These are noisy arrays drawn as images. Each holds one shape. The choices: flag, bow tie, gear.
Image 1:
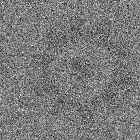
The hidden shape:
gear
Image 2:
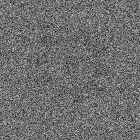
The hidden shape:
gear
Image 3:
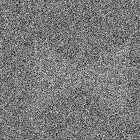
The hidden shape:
bow tie
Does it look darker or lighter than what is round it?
lighter
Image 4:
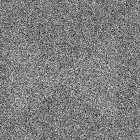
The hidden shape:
bow tie
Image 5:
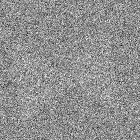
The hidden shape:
bow tie
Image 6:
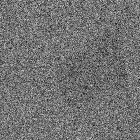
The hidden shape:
flag
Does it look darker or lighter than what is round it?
darker
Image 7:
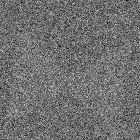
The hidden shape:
bow tie
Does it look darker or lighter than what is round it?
lighter
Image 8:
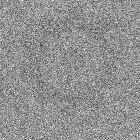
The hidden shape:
gear
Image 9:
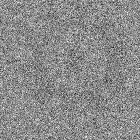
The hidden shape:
gear
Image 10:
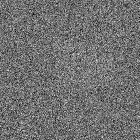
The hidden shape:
flag
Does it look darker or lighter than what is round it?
lighter
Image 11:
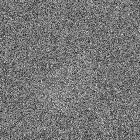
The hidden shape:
flag
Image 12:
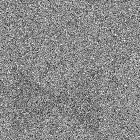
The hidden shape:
bow tie
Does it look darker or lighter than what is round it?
darker
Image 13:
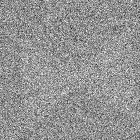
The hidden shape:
bow tie
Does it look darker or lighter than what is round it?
lighter
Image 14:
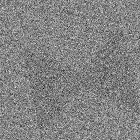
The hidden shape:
bow tie
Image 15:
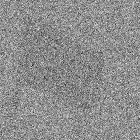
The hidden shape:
flag
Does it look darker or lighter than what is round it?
darker
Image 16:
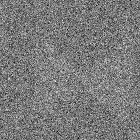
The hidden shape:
bow tie
